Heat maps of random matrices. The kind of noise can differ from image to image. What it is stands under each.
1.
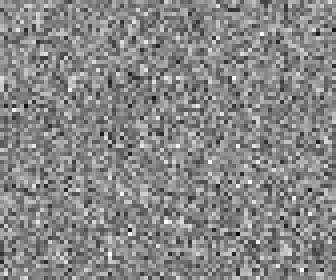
low rank plus noise
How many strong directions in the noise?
two
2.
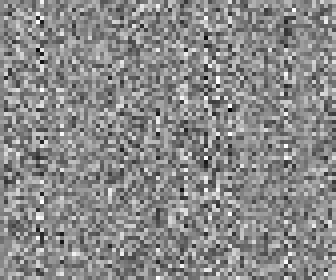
columns of uneven size
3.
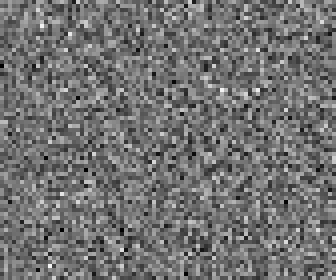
low rank plus noise
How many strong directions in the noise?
three or four
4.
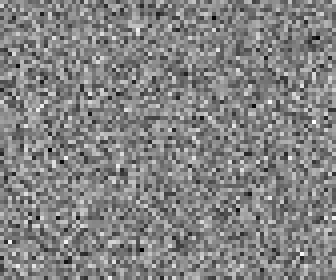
independent entries
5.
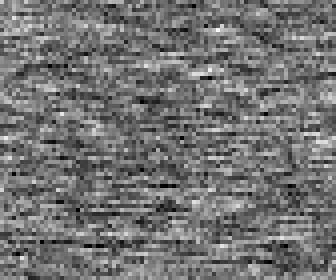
streaked along the rows
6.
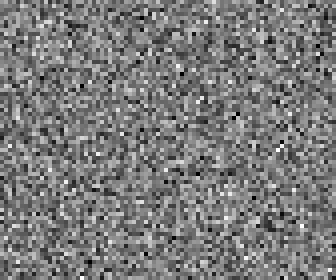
independent entries
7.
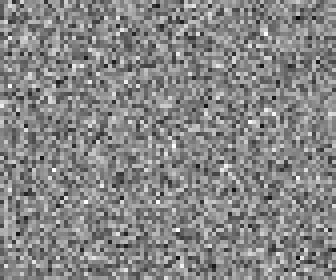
independent entries
